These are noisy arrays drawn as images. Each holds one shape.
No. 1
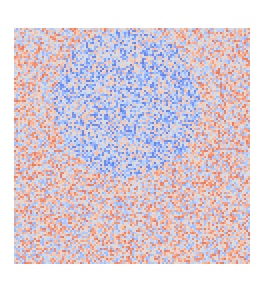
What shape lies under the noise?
disc
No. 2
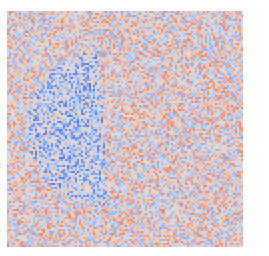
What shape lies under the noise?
half disc
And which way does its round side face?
left
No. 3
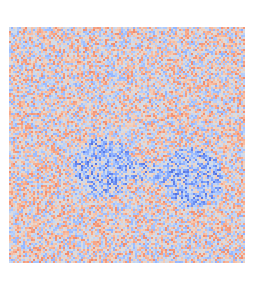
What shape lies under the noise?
dumbbell
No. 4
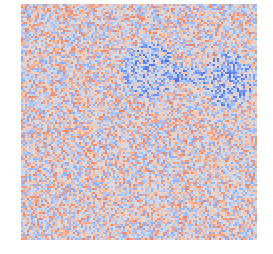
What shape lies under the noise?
dumbbell
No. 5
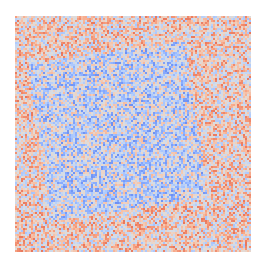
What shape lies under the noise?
square
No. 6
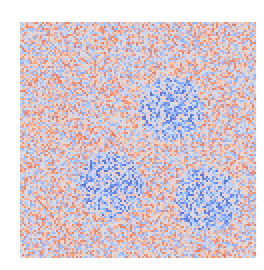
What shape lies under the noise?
three dots
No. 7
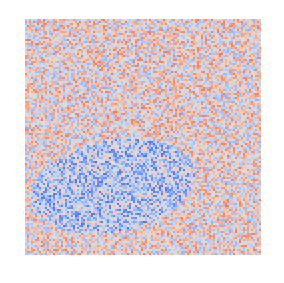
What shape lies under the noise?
ellipse
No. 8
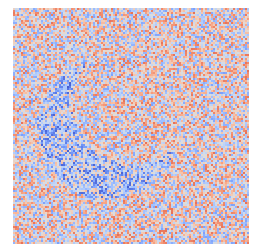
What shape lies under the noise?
crescent
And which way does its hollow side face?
up and right
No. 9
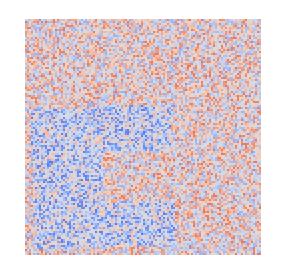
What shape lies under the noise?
square with a notch
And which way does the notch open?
right
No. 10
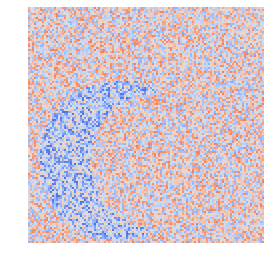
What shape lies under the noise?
crescent
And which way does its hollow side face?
right
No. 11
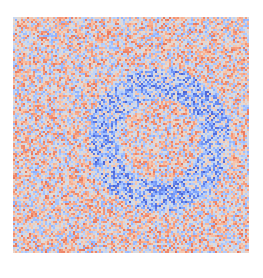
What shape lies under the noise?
ring
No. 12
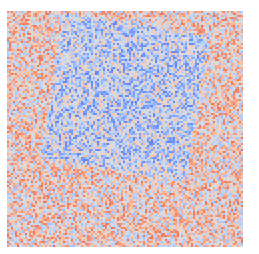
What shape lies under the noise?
square
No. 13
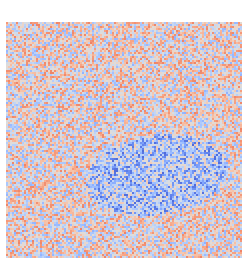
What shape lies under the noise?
ellipse
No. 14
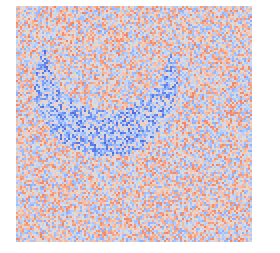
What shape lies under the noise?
crescent
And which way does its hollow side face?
up
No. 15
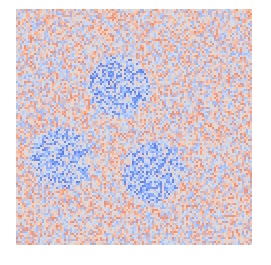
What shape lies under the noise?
three dots
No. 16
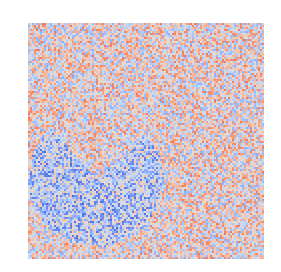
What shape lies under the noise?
disc with a wedge cut out
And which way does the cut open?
up
